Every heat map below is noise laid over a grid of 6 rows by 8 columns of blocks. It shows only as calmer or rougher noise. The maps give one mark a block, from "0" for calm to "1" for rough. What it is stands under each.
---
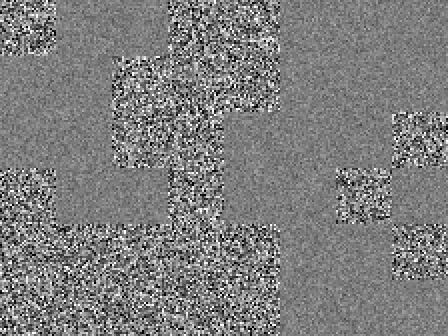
10011000
00111000
00110001
10010010
11111001
11111000
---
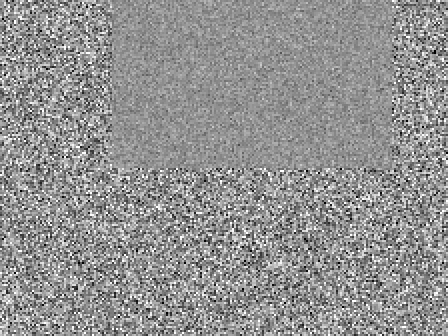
11000001
11000001
11000001
11111111
11111111
11111111
